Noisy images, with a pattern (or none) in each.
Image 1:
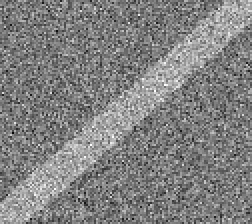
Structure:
a diagonal band
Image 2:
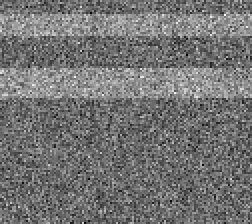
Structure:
bands of rows
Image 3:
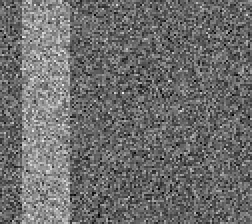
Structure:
one band of columns
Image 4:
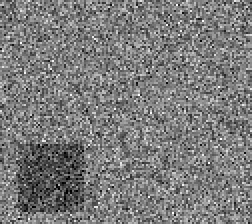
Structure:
one block
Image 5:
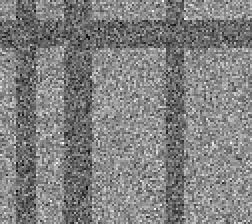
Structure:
bands of rows crossing bands of columns
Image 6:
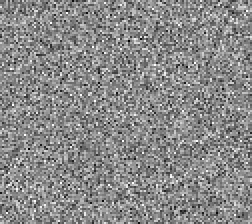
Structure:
only noise
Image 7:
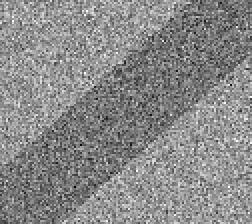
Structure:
a diagonal band
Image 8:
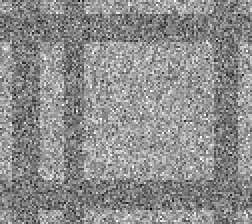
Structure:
bands of rows crossing bands of columns
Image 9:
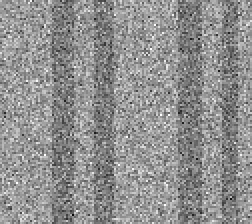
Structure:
bands of columns
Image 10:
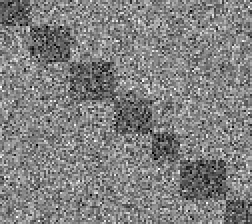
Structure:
blocks along the diagonal
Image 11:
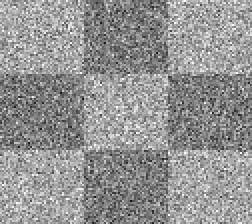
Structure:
a checkerboard
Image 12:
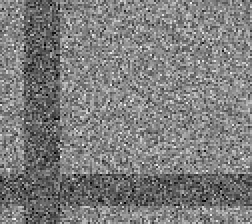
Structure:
bands of rows crossing bands of columns
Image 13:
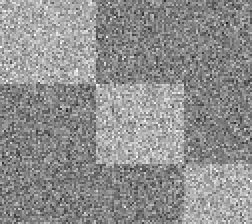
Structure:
blocks along the diagonal
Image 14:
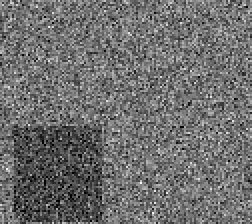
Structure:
one block
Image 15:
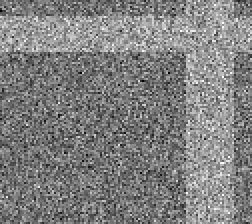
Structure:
bands of rows crossing bands of columns
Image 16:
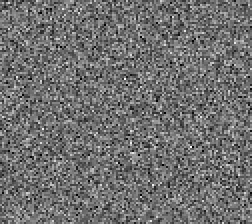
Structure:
only noise
